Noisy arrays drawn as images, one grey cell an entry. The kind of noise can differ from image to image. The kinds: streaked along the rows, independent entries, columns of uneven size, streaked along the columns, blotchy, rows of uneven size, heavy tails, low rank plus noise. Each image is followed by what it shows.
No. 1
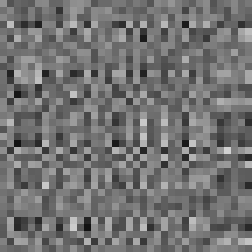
low rank plus noise
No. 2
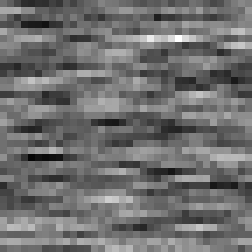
streaked along the rows
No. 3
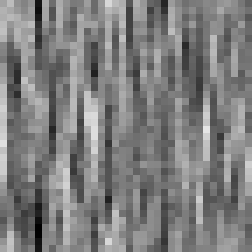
streaked along the columns
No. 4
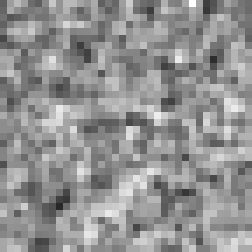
blotchy
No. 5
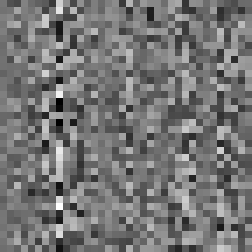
columns of uneven size
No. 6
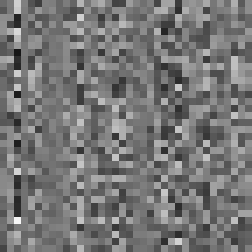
columns of uneven size
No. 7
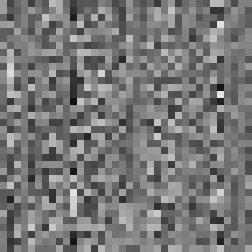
columns of uneven size
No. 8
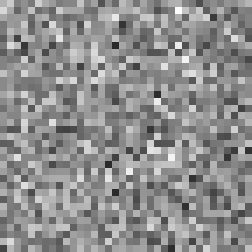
independent entries
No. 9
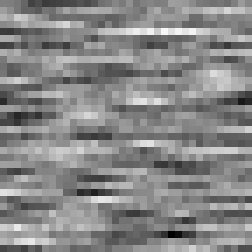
streaked along the rows
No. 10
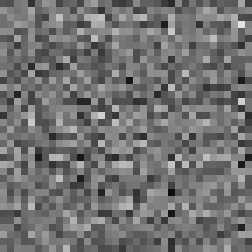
low rank plus noise
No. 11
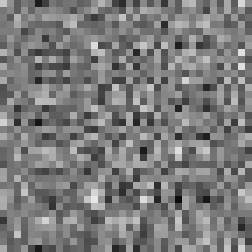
low rank plus noise
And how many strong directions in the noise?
two
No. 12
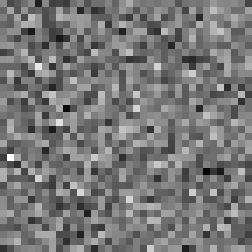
independent entries
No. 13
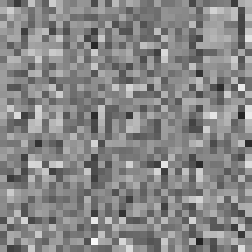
low rank plus noise
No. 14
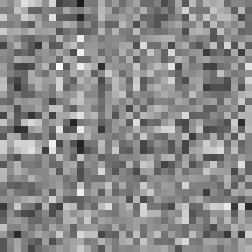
low rank plus noise
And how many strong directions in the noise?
two
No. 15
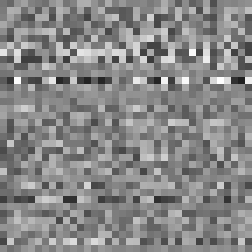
rows of uneven size
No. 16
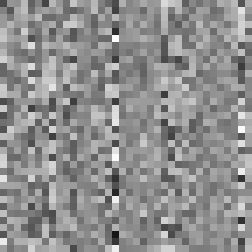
columns of uneven size
